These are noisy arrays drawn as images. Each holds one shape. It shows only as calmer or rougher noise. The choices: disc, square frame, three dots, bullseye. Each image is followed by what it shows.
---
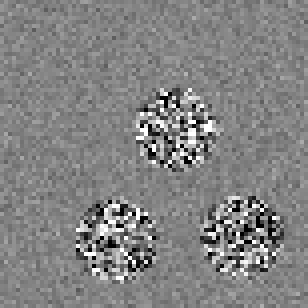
three dots
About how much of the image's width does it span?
two thirds
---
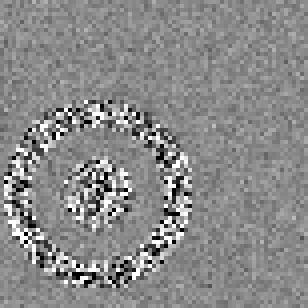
bullseye
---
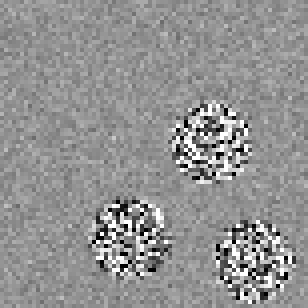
three dots
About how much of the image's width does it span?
two thirds
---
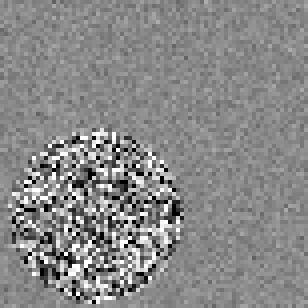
disc
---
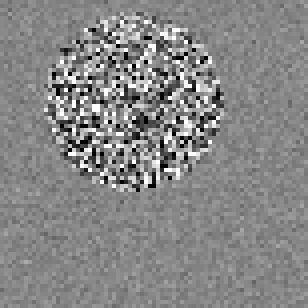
disc
